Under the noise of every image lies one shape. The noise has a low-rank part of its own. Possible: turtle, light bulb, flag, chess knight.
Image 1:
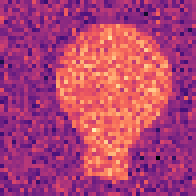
light light bulb
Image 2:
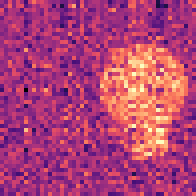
light light bulb
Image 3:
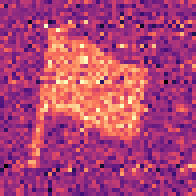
light flag
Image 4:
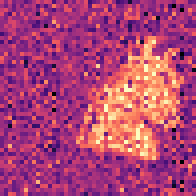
light chess knight
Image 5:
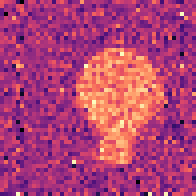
light light bulb
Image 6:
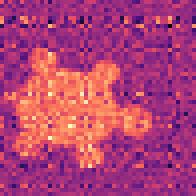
light turtle
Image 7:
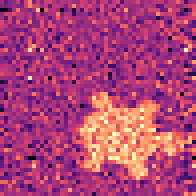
light turtle
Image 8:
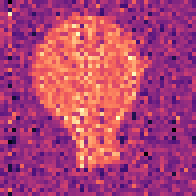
light light bulb
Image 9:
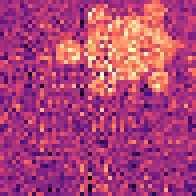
light turtle
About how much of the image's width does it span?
two thirds
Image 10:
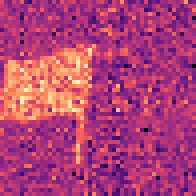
light flag
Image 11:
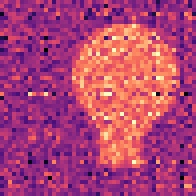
light light bulb
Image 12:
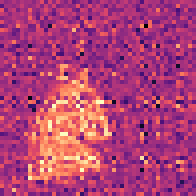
light chess knight
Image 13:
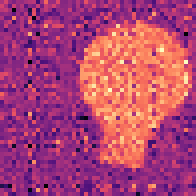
light light bulb
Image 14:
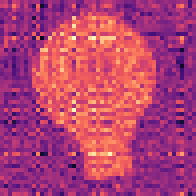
light light bulb
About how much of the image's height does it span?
nearly all
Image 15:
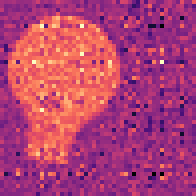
light light bulb
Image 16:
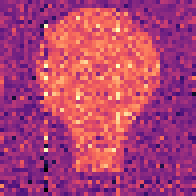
light light bulb
